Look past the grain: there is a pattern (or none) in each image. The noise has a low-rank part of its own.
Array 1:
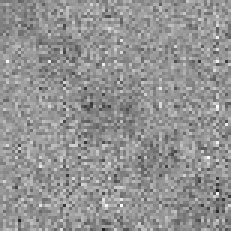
blocks along the diagonal
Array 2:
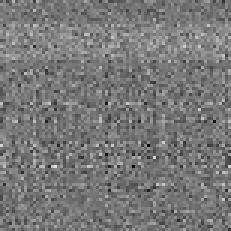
one band of rows
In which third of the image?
top
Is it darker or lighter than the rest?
lighter
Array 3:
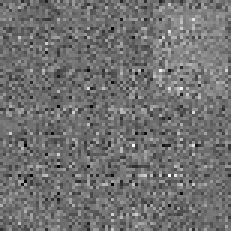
one block
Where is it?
top right
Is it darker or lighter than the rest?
lighter
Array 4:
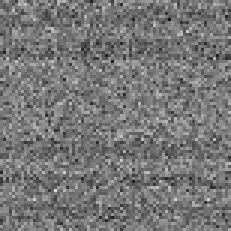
bands of rows
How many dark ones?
5
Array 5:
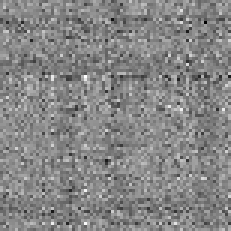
bands of rows crossing bands of columns
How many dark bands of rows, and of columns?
3 and 3
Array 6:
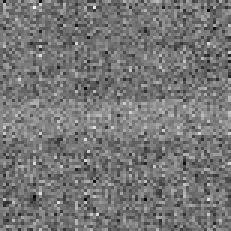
one band of rows
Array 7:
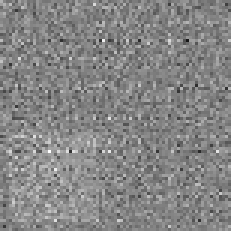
one block
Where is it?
bottom left
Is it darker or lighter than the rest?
lighter
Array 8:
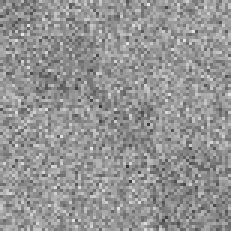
blocks along the diagonal
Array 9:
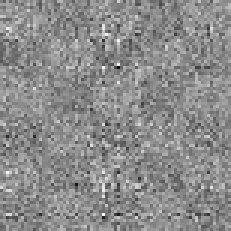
a checkerboard
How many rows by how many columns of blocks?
6 by 5
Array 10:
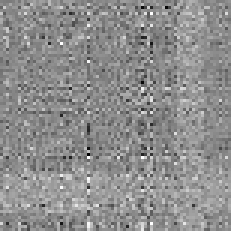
bands of rows crossing bands of columns
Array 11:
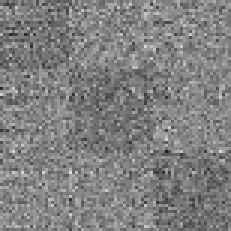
blocks along the diagonal
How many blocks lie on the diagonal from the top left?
3
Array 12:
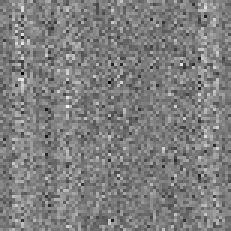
bands of columns
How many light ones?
3
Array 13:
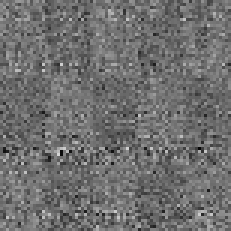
a checkerboard
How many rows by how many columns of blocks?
3 by 5
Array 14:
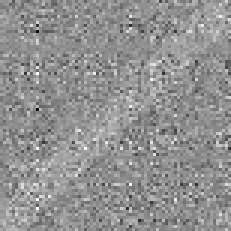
a diagonal band
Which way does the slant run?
bottom left to top right
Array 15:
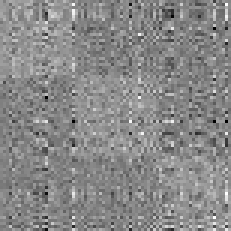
blocks along the diagonal
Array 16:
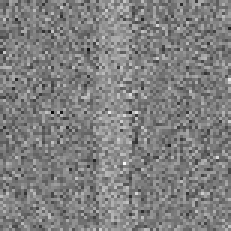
one band of columns
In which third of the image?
middle
